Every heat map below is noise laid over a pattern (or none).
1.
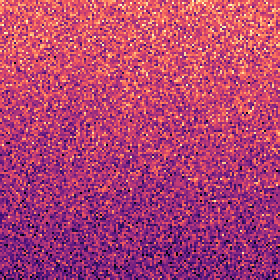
a smooth slope
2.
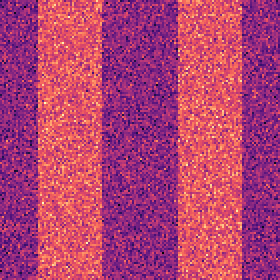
vertical stripes
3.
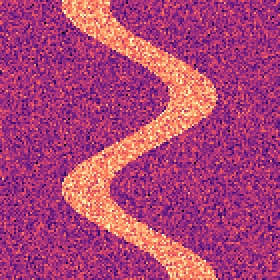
a wavy band
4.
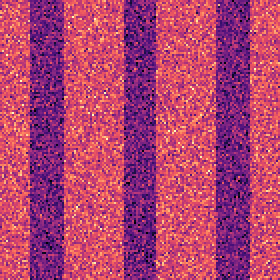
vertical stripes
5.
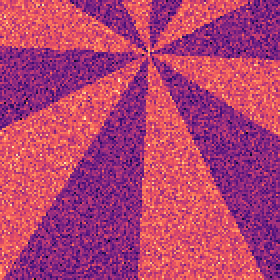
spokes from one point
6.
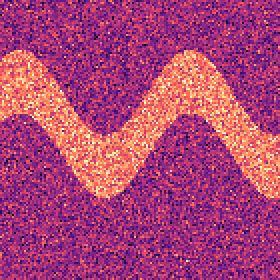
a wavy band
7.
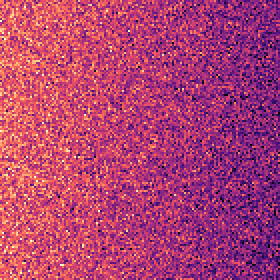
a smooth slope
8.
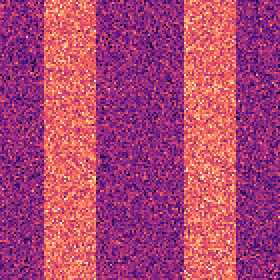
vertical stripes
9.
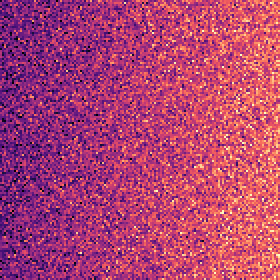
a smooth slope
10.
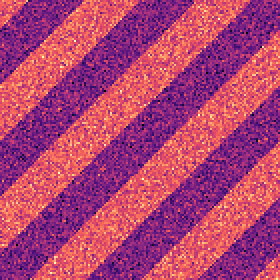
diagonal stripes
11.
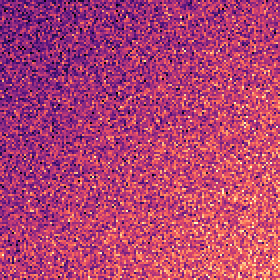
a smooth slope
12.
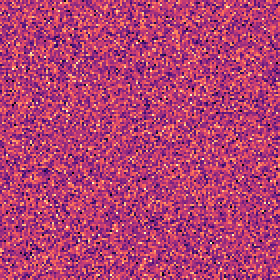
only noise
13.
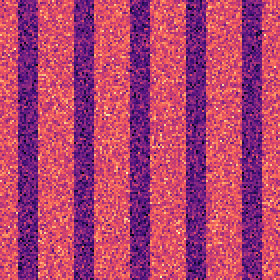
vertical stripes
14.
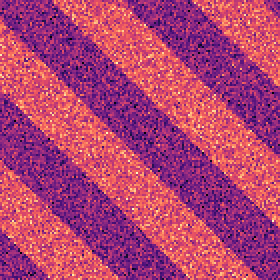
diagonal stripes
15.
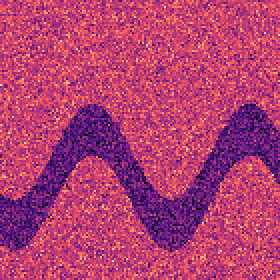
a wavy band
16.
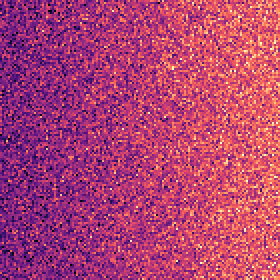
a smooth slope
